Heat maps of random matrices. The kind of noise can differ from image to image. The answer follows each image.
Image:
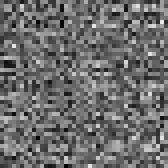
low rank plus noise
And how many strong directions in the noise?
three or four
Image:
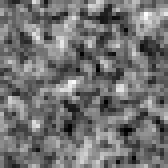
blotchy
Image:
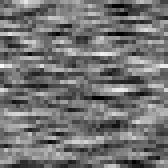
streaked along the rows
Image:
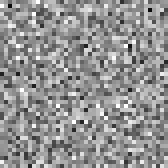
independent entries
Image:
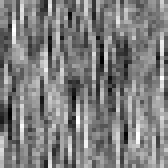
streaked along the columns
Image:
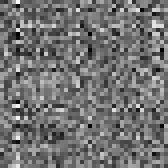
low rank plus noise
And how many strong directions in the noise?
three or four
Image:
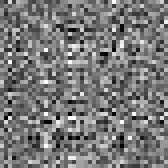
low rank plus noise
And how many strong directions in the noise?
three or four
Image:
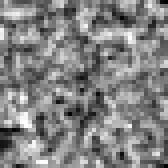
blotchy
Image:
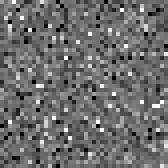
heavy tails
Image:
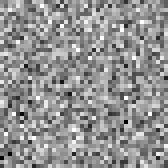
independent entries
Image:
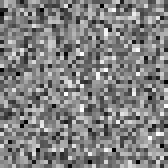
independent entries
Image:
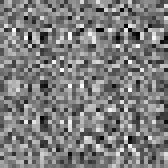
low rank plus noise
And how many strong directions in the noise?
two
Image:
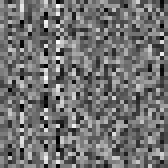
columns of uneven size
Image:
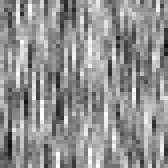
streaked along the columns
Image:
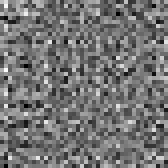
low rank plus noise
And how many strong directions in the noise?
three or four
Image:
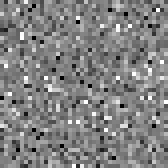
heavy tails
